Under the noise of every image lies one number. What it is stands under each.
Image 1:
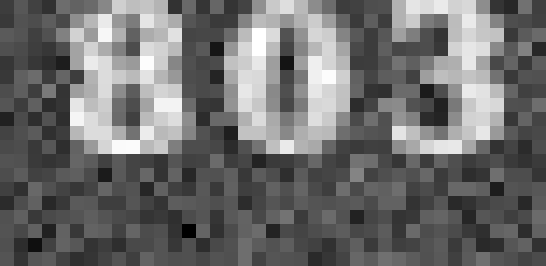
803
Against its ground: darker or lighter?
lighter
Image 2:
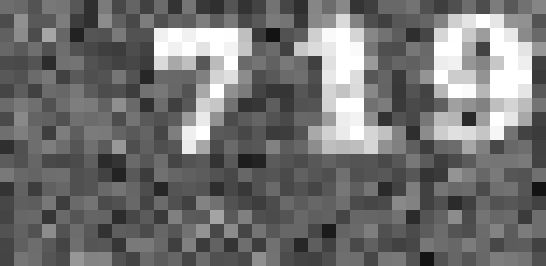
719
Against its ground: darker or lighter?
lighter
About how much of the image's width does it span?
two thirds
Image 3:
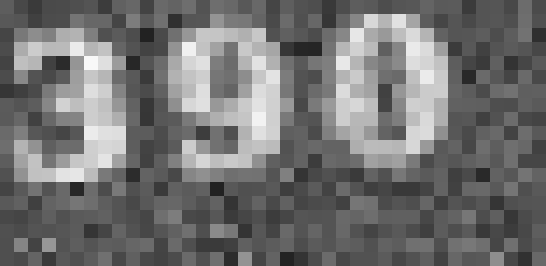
390
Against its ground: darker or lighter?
lighter
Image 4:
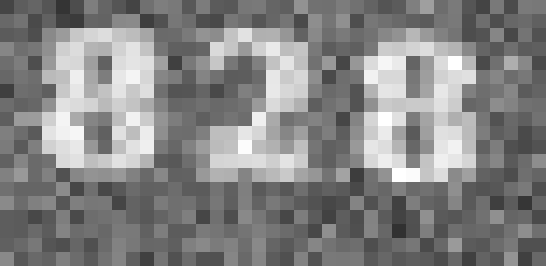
828
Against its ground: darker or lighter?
lighter
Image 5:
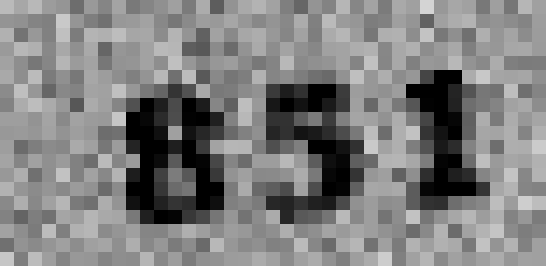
851
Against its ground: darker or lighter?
darker
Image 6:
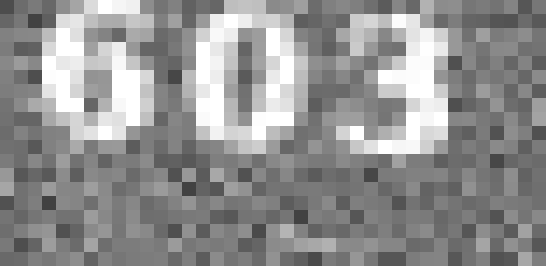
603
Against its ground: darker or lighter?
lighter
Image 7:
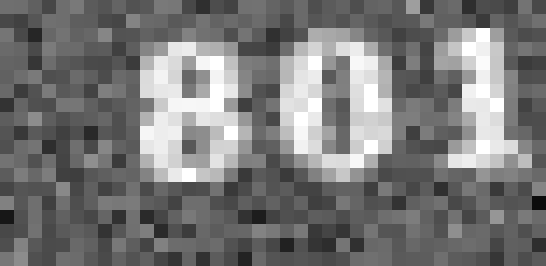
801
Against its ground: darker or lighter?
lighter
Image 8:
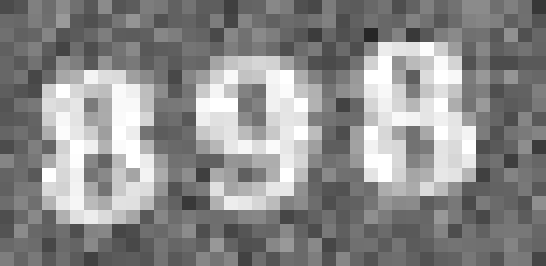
898
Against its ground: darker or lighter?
lighter
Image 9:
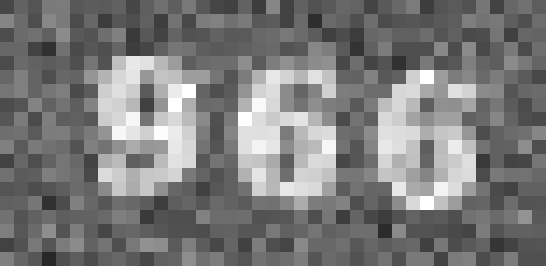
966
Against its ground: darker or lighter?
lighter
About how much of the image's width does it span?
two thirds
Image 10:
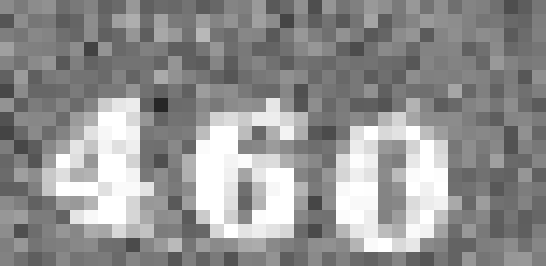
460
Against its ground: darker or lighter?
lighter
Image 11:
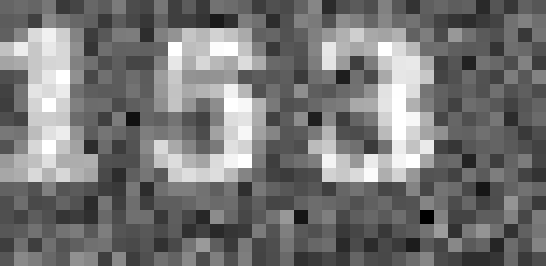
153
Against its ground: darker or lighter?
lighter
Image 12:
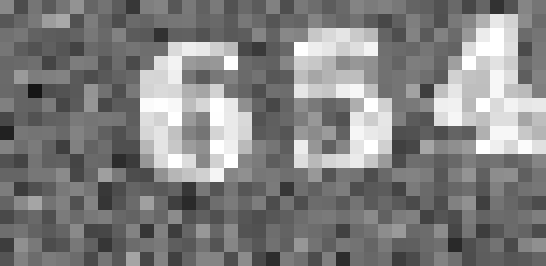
654
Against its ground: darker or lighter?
lighter
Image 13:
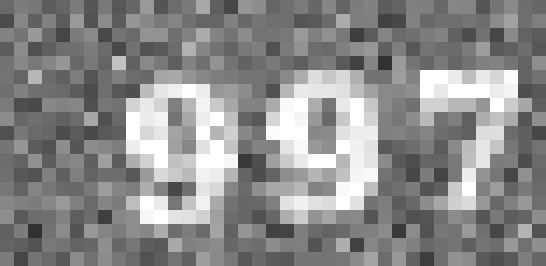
997
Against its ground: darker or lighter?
lighter
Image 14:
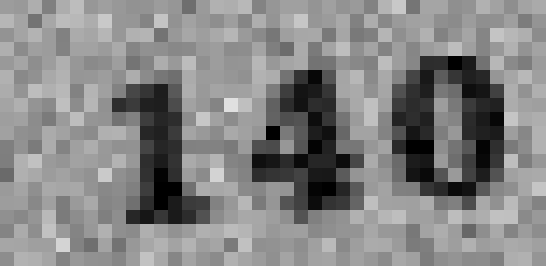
140
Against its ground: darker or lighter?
darker
